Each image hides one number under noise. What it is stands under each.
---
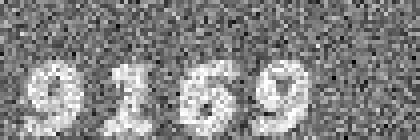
9169
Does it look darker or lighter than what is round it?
lighter
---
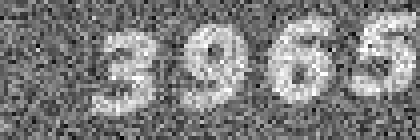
3965
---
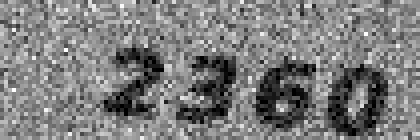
2360
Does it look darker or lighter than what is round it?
darker
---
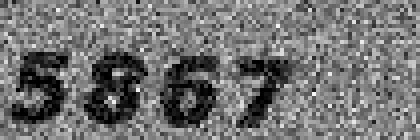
5867
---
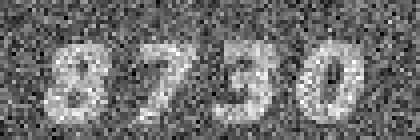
8730
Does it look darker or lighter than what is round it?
lighter
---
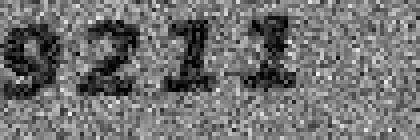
9211
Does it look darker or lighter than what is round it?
darker
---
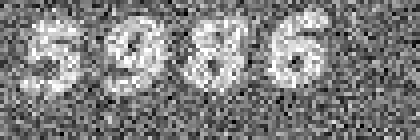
5986
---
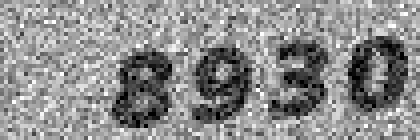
8930
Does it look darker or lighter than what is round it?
darker
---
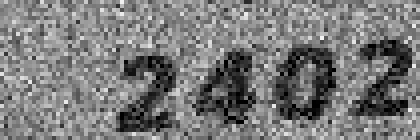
2402
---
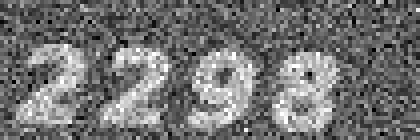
2298
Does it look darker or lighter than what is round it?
lighter
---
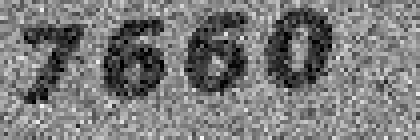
7660
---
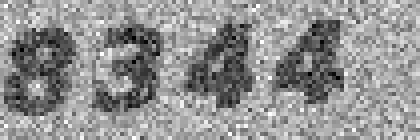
8344
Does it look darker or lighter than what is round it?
darker
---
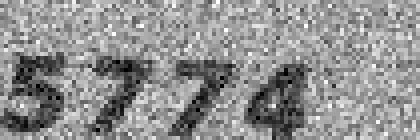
5774
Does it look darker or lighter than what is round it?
darker
